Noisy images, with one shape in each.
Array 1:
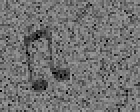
pair of musical notes
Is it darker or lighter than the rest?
darker
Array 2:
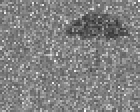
umbrella
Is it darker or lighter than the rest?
darker
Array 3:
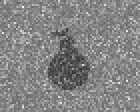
pear
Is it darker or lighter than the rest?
darker
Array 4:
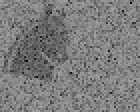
chess knight
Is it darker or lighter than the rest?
darker
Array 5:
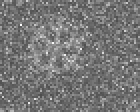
snowflake
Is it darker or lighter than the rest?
lighter
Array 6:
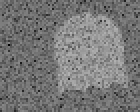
ghost
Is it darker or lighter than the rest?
lighter
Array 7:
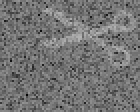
pair of scissors
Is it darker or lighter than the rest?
lighter
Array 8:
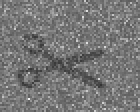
pair of scissors
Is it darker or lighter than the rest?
darker
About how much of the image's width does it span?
two thirds
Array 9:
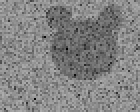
bear's head
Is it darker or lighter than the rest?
darker
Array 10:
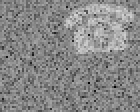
telephone
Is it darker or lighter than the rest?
lighter
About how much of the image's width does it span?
half
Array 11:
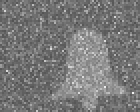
bell
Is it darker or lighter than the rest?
lighter
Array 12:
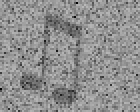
pair of musical notes
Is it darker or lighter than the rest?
darker
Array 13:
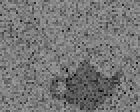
teapot
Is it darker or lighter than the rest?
darker
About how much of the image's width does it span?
half
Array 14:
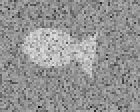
fish
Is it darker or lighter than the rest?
lighter
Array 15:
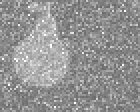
pear
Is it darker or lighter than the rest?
lighter
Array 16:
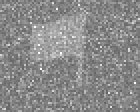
flag
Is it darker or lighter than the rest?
lighter
